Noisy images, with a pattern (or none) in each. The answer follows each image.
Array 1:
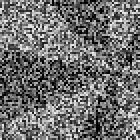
spokes from one point
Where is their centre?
middle right
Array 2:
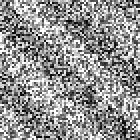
diagonal stripes
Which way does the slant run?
top left to bottom right
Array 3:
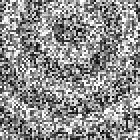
rings round one point
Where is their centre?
top middle
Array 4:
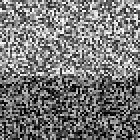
a sharp edge
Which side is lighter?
top
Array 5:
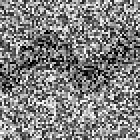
a wavy band
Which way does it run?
left to right
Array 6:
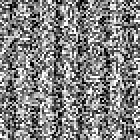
vertical stripes
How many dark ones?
6
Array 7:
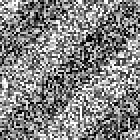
diagonal stripes
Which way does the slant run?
bottom left to top right
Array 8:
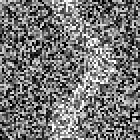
a wavy band
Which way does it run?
top to bottom
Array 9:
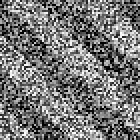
diagonal stripes
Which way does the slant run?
top left to bottom right
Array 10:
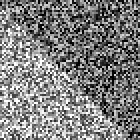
a sharp edge
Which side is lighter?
bottom left
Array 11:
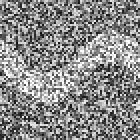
a wavy band
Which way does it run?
left to right
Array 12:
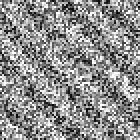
diagonal stripes
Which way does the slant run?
top left to bottom right
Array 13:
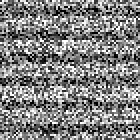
horizontal stripes
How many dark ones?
6
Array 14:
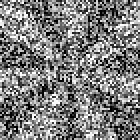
spokes from one point
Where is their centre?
centre
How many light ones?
7
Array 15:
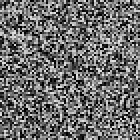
only noise
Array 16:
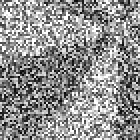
spokes from one point
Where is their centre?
top right
